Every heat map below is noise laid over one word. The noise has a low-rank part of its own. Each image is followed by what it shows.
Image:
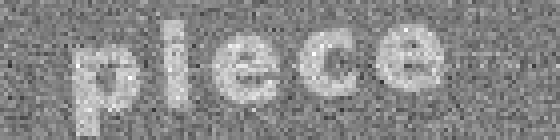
piece
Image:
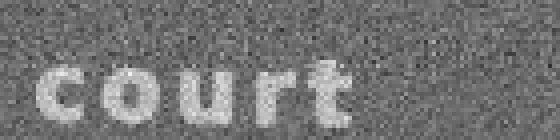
court
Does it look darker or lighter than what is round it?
lighter
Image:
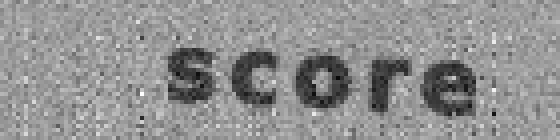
score
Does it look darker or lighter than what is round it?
darker
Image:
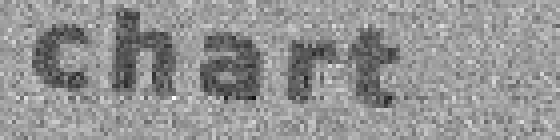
chart
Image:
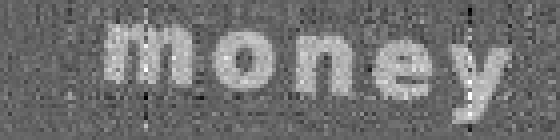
money
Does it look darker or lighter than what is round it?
lighter
